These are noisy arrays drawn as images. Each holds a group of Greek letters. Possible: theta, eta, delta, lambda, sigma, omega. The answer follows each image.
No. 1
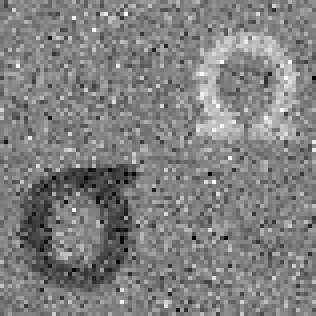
top right: light omega; bottom left: dark sigma
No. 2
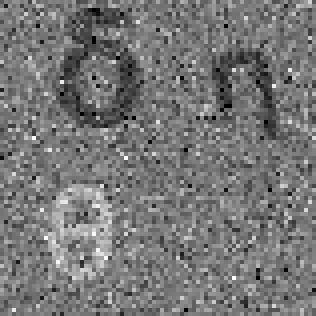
top left: dark delta; top right: dark eta; bottom left: light theta
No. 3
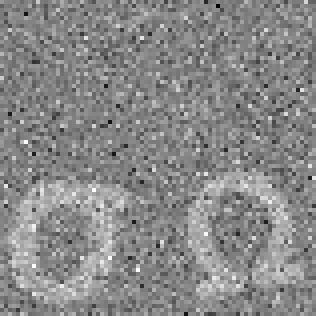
bottom left: light sigma; bottom right: light omega
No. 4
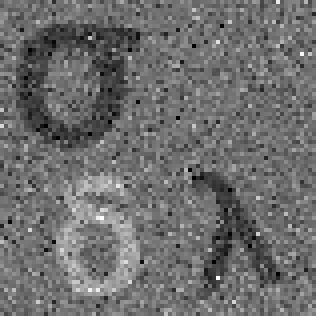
top left: dark sigma; bottom left: light delta; bottom right: dark lambda
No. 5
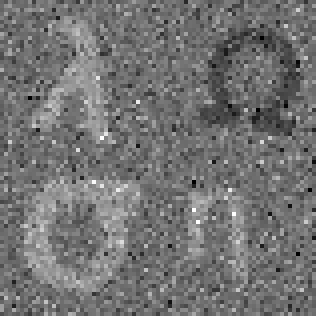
top left: light lambda; top right: dark omega; bottom left: light sigma; bottom right: light eta
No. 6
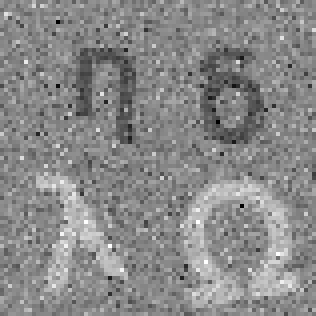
top left: dark eta; top right: dark delta; bottom left: light lambda; bottom right: light omega
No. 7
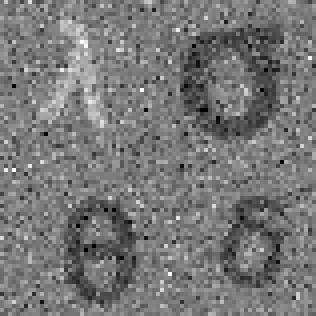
top left: light lambda; top right: dark sigma; bottom left: dark theta; bottom right: dark delta
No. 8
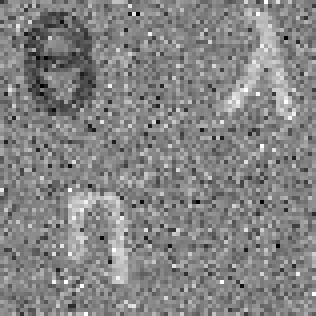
top left: dark theta; top right: light lambda; bottom left: light eta
